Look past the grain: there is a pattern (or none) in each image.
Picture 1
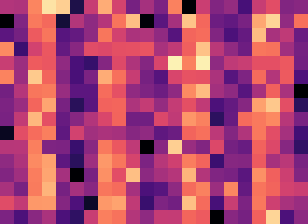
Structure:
vertical stripes
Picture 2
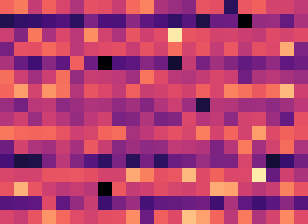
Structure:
horizontal stripes
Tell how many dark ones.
5
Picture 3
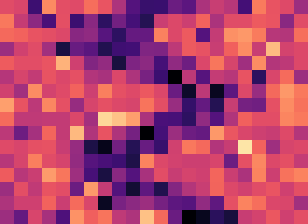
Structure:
a wavy band
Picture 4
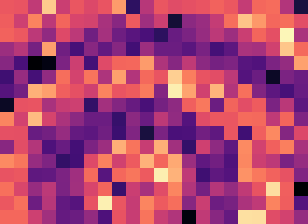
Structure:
rings round one point
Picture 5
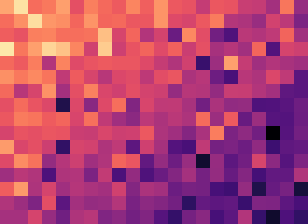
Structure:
a smooth slope
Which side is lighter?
top left
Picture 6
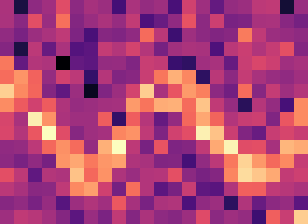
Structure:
a wavy band
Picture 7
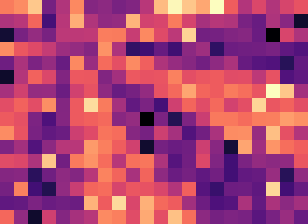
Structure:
spokes from one point
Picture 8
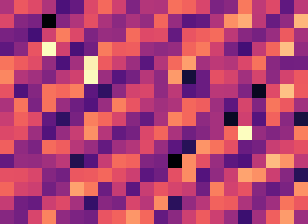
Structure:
diagonal stripes
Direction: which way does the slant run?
bottom left to top right
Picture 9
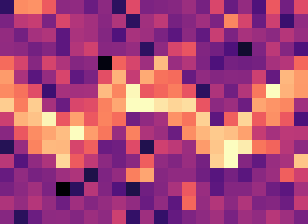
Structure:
a wavy band
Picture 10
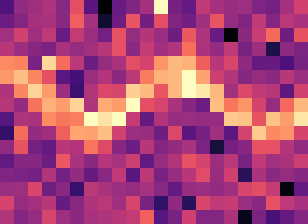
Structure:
a wavy band
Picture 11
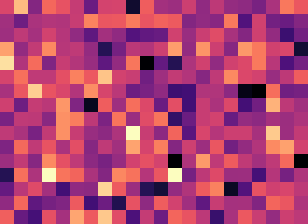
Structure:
only noise
